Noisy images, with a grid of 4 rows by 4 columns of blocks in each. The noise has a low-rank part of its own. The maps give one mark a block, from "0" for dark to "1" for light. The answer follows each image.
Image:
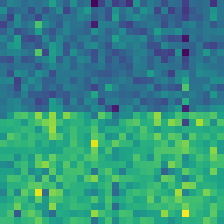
0 0 0 0
0 0 0 0
1 1 1 1
1 1 1 1
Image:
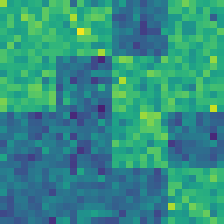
1 1 0 1
1 0 1 1
0 0 1 0
0 0 0 1
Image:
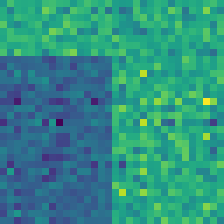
1 1 1 1
0 0 1 1
0 0 1 1
0 0 1 1
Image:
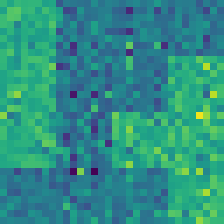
1 0 0 0
1 0 0 1
1 0 1 1
0 0 0 1
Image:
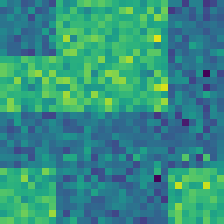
0 1 1 0
1 1 1 0
0 0 0 0
1 0 0 1
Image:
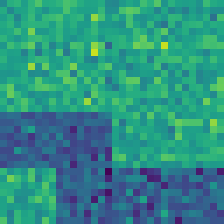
1 1 1 1
1 1 1 1
0 0 1 1
1 0 0 0
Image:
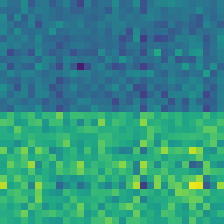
0 0 0 0
0 0 0 0
1 1 1 1
1 1 1 1
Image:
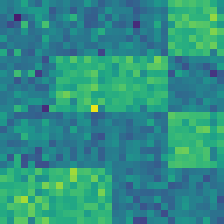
0 0 0 1
0 1 1 0
0 0 0 1
1 1 0 0
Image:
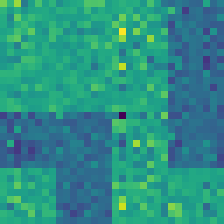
1 1 1 0
1 1 1 0
0 0 1 0
1 0 1 1
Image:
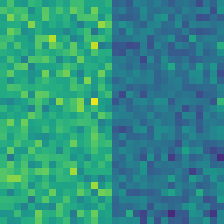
1 1 0 0
1 1 0 0
1 1 0 0
1 1 0 0
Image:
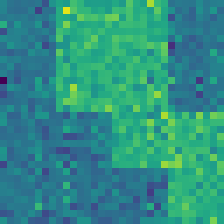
0 1 1 0
0 1 1 0
0 0 1 1
0 0 0 1
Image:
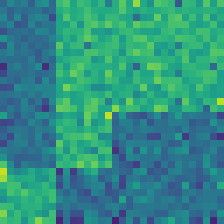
0 1 1 1
0 1 1 1
0 1 0 0
1 0 0 0
